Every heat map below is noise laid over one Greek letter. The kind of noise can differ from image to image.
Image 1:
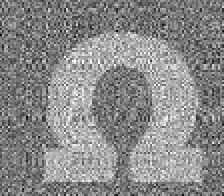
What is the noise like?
low rank plus noise
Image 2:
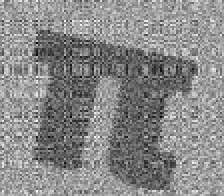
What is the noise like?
low rank plus noise
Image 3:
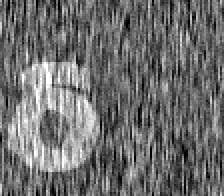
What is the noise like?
streaked along the columns
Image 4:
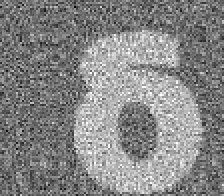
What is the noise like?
low rank plus noise
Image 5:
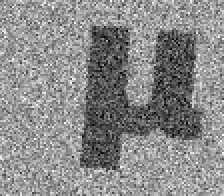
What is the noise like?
independent entries
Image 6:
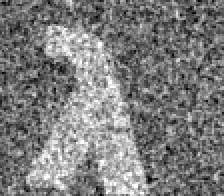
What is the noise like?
blotchy
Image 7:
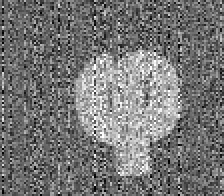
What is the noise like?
columns of uneven size
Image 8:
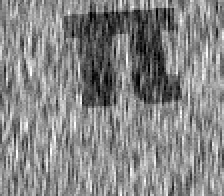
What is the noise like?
streaked along the columns
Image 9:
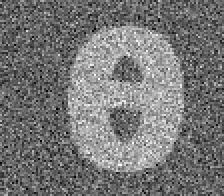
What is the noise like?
independent entries
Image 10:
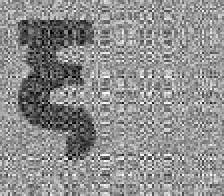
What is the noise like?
low rank plus noise
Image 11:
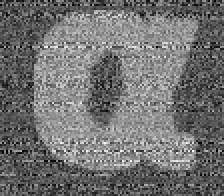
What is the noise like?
rows of uneven size
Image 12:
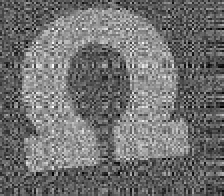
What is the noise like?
low rank plus noise
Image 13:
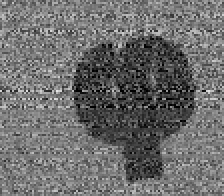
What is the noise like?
rows of uneven size
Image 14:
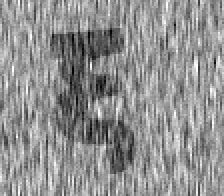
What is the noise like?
streaked along the columns
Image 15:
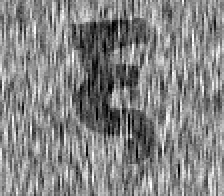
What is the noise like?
streaked along the columns
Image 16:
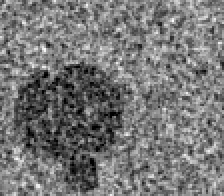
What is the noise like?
blotchy
